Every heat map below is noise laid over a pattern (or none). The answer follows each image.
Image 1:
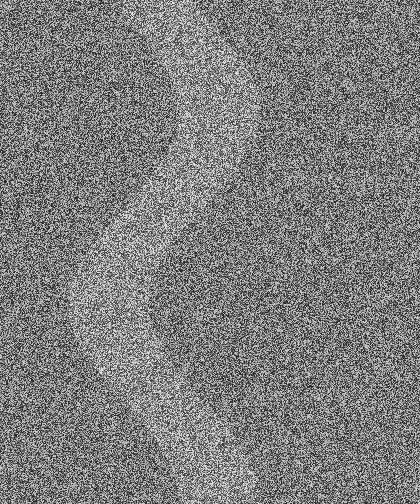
a wavy band
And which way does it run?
top to bottom
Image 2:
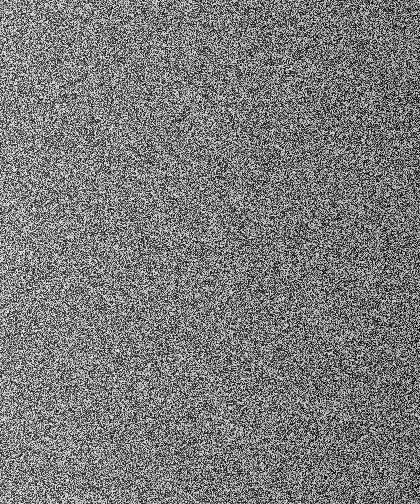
a smooth slope
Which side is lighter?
left
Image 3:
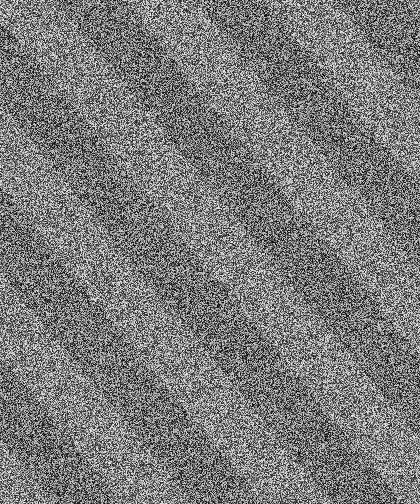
diagonal stripes
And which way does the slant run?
top left to bottom right
